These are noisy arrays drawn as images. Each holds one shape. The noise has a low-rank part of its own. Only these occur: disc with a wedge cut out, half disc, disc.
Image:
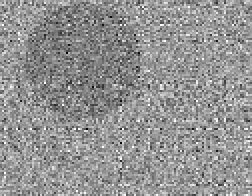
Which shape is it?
disc
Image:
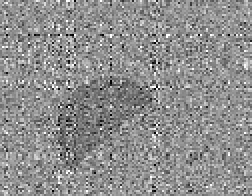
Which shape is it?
half disc
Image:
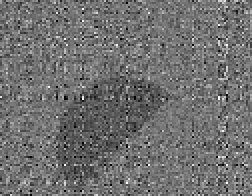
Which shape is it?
half disc
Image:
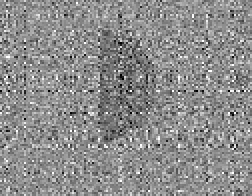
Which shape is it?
half disc
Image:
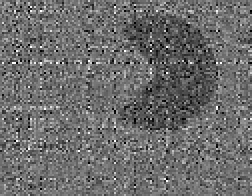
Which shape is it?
disc with a wedge cut out
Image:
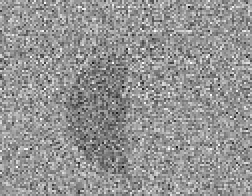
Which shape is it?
half disc
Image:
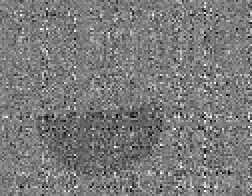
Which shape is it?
half disc
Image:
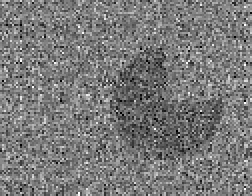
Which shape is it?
disc with a wedge cut out
